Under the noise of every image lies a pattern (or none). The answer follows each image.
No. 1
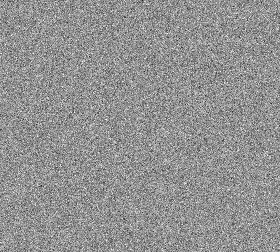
only noise
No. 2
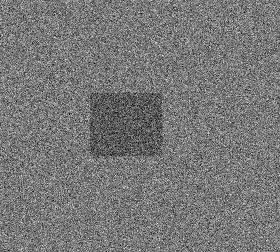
one block
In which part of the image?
centre
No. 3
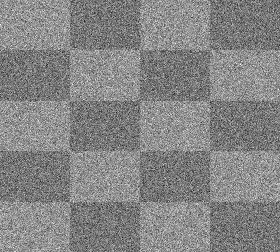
a checkerboard
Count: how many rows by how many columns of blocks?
5 by 4
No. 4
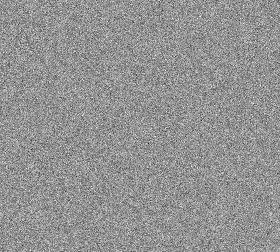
only noise
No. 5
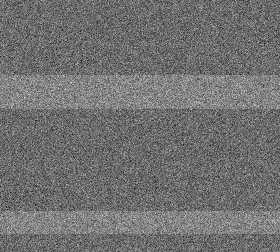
bands of rows
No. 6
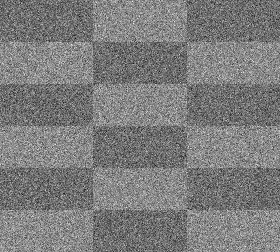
a checkerboard
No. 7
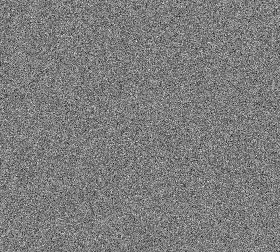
only noise
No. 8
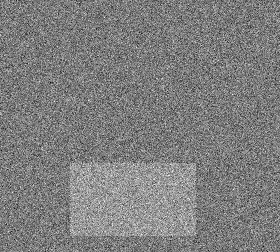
one block
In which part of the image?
bottom middle
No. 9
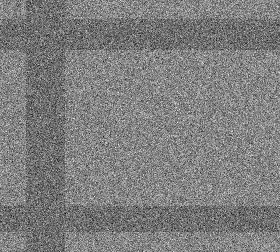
bands of rows crossing bands of columns
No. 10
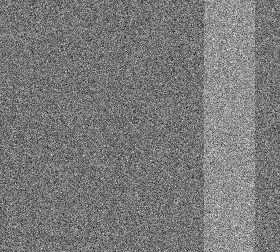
one band of columns
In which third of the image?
right
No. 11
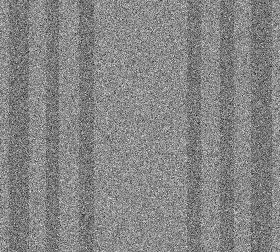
bands of columns
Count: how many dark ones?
6
